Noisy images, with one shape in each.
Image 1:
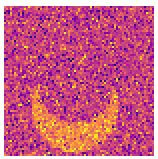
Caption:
light crescent
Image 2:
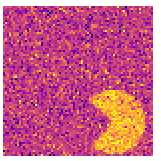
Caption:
light disc with a wedge cut out, bottom right
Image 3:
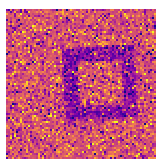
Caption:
dark square frame
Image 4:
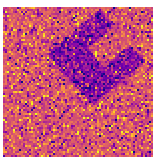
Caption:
dark square with a notch
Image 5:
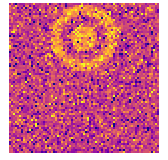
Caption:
light bullseye, top middle
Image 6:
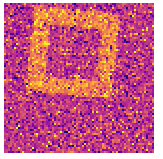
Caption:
light square frame
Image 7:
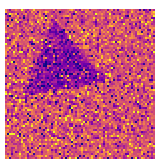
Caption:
dark triangle
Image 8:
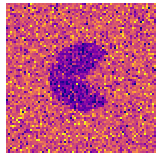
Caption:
dark disc with a wedge cut out
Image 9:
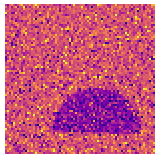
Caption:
dark half disc
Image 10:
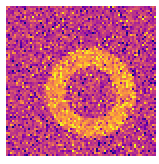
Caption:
light ring
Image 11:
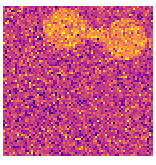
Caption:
light dumbbell
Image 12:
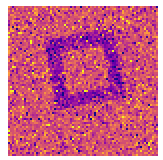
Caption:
dark square frame
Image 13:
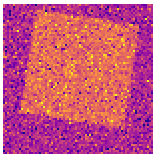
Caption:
light square
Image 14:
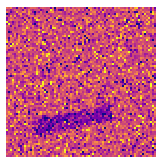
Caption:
dark bar
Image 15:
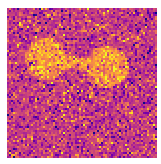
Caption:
light dumbbell
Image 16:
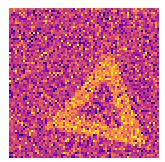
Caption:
light triangle frame
